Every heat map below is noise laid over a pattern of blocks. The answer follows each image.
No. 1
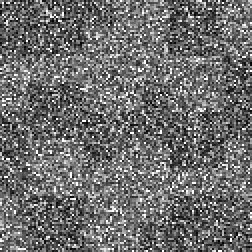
the same after a half turn
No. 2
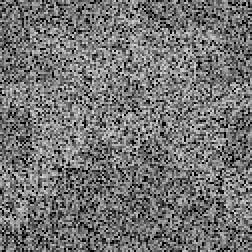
left and right mirror each other
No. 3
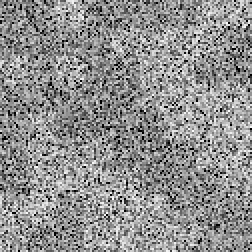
mirrored about the diagonal from the top left
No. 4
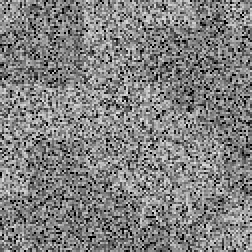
mirrored about the diagonal from the top left
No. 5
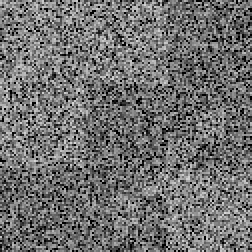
mirrored about the diagonal from the top left
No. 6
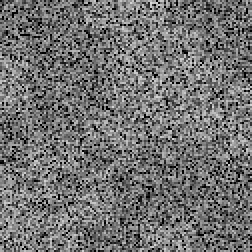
mirrored about the diagonal from the bottom left
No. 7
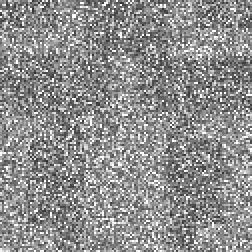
left and right mirror each other
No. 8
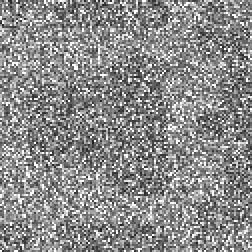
top and bottom mirror each other
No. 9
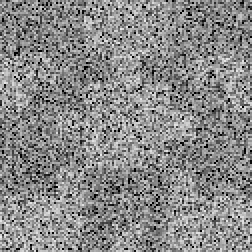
left and right mirror each other
